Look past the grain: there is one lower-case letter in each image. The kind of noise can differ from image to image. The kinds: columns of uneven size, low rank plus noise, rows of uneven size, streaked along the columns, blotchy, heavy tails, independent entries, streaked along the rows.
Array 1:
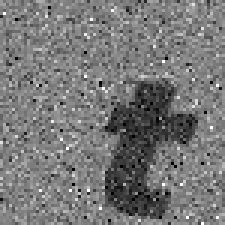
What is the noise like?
heavy tails
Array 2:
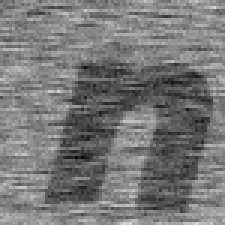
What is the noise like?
streaked along the rows
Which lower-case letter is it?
n
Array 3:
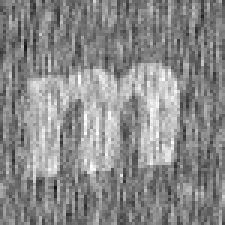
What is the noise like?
streaked along the columns
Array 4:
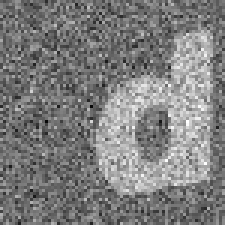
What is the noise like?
low rank plus noise
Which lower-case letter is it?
d
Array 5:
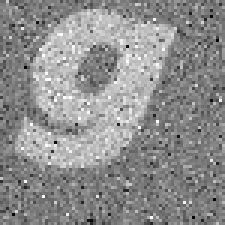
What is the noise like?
heavy tails
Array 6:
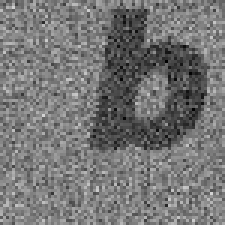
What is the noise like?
low rank plus noise
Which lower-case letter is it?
b
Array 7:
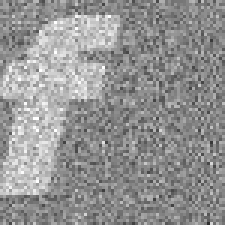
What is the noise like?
low rank plus noise
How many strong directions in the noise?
two
